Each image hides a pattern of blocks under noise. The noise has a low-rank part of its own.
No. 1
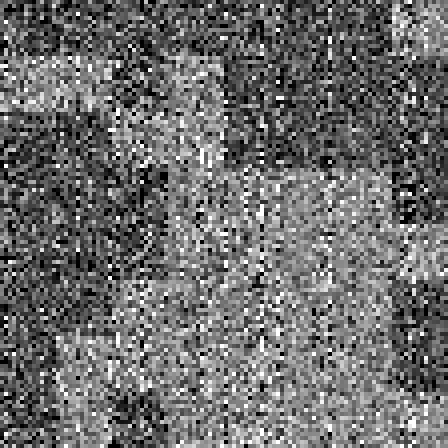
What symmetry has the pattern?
no symmetry
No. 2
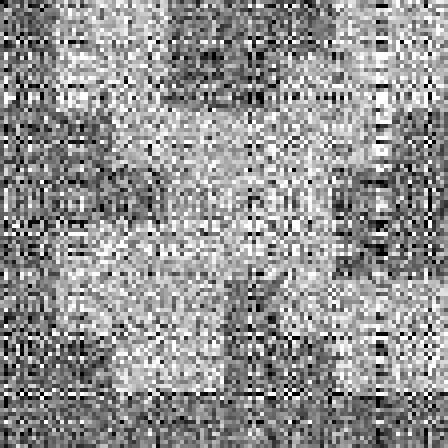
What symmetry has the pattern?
mirrored about the diagonal from the bottom left
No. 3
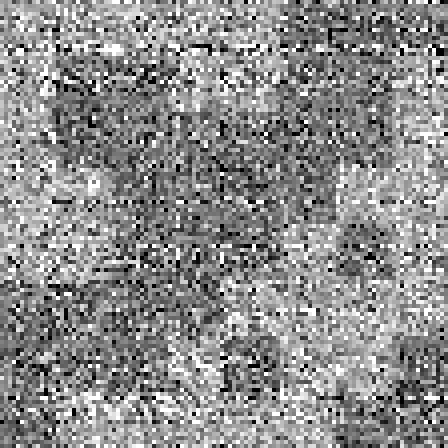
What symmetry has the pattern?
mirrored about the diagonal from the top left
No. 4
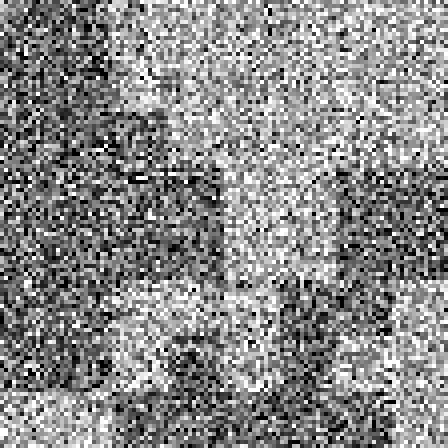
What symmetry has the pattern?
no symmetry
